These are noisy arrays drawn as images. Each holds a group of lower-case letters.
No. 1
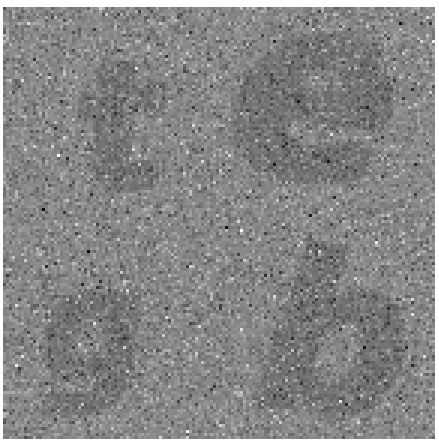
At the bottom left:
g
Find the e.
top right
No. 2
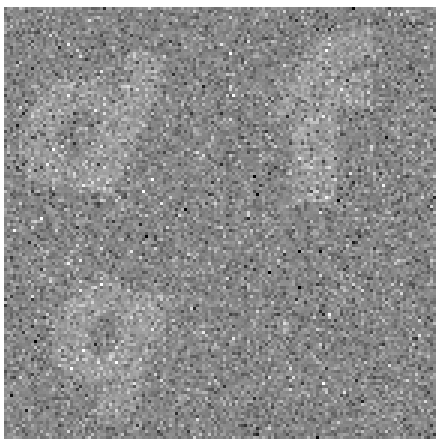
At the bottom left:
q
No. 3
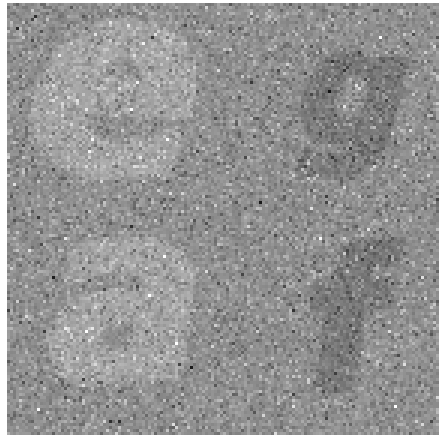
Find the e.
top left
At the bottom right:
f
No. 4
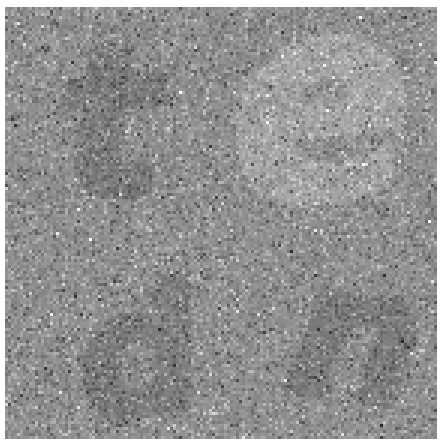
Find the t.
top left
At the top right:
e
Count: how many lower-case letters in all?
4
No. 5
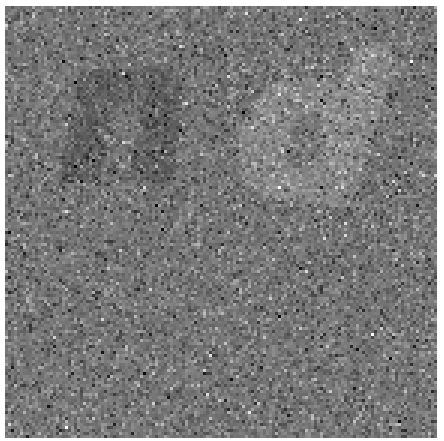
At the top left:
n
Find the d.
top right
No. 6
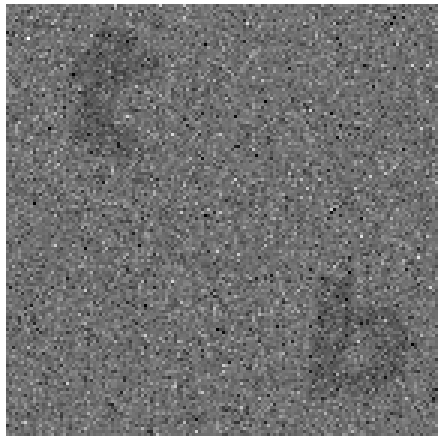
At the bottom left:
nothing
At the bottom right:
b
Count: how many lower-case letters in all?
2
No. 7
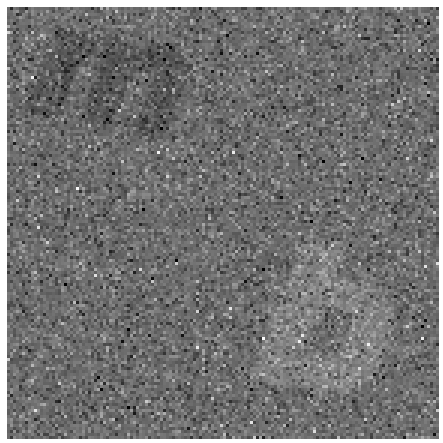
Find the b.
bottom right
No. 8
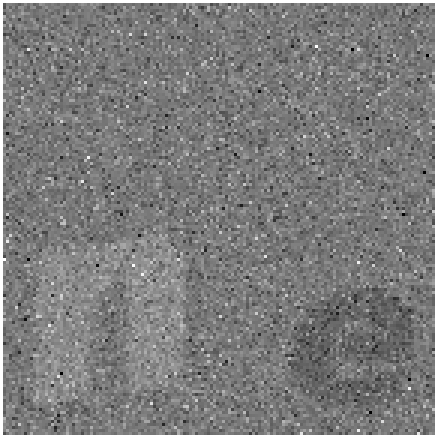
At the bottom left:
n
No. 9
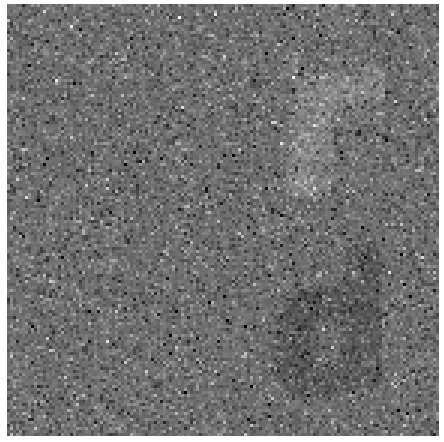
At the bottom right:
d
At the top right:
r
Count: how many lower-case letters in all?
2
